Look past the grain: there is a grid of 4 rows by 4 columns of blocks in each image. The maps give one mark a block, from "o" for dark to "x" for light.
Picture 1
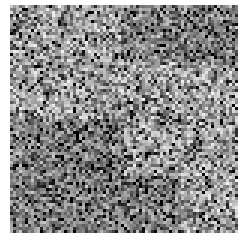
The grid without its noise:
x x o o
x x x x
o o x x
o o o x
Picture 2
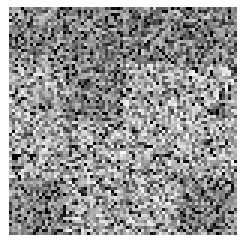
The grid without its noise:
o o o o
x o x x
x x x x
o x x o
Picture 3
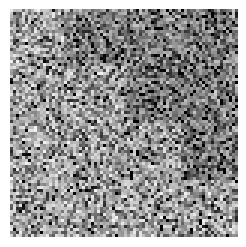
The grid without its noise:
x o o o
x x o o
x x x o
x x x x
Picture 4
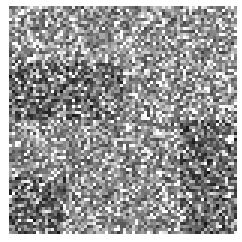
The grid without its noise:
x x x x
o o x x
x x x o
o x x o
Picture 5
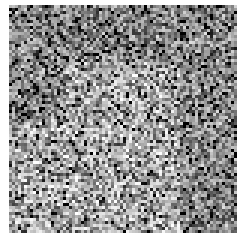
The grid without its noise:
o o o o
o x x o
x x x o
x x x o
